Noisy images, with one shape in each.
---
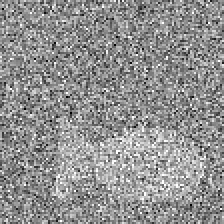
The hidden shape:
fish
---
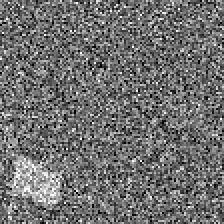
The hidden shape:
flag
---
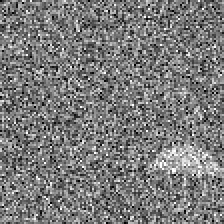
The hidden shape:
umbrella
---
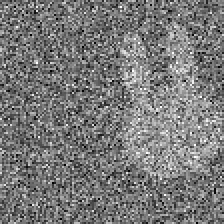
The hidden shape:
rabbit's head
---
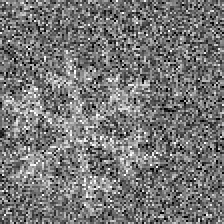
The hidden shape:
snowflake
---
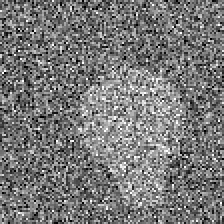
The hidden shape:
light bulb
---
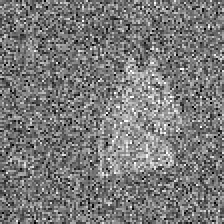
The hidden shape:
chess knight
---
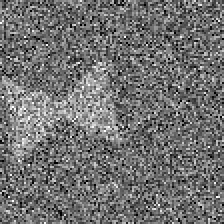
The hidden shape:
bow tie
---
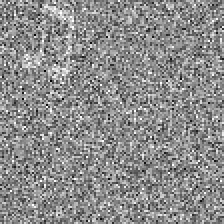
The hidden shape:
pair of musical notes
